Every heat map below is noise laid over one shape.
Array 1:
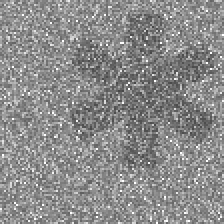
asterisk
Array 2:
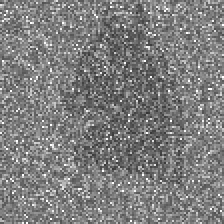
chess knight
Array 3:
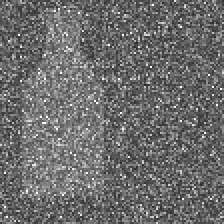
bottle
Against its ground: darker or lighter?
lighter
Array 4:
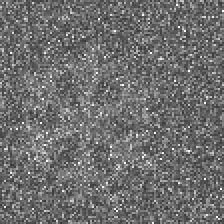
snowflake
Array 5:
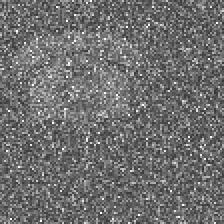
telephone
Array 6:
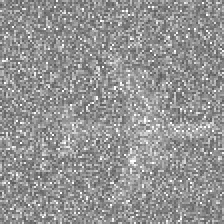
airplane
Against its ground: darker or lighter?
lighter
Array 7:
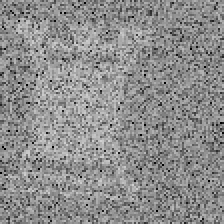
chess rook
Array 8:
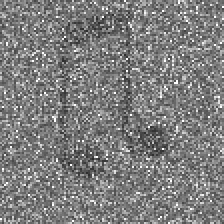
pair of musical notes
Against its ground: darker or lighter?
darker
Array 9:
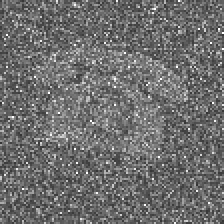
telephone
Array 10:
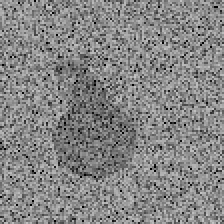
pear
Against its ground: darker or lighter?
darker
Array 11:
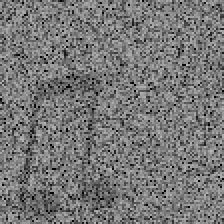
pair of musical notes
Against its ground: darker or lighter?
darker
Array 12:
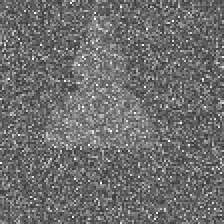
chess pawn
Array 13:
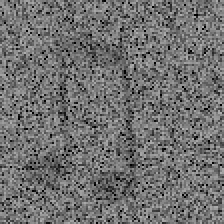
pair of musical notes
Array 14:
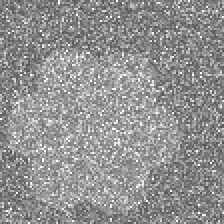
flower
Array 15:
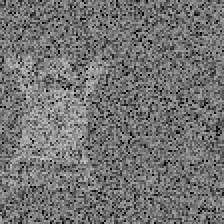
chess rook
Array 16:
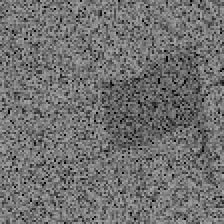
flag
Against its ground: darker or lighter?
darker
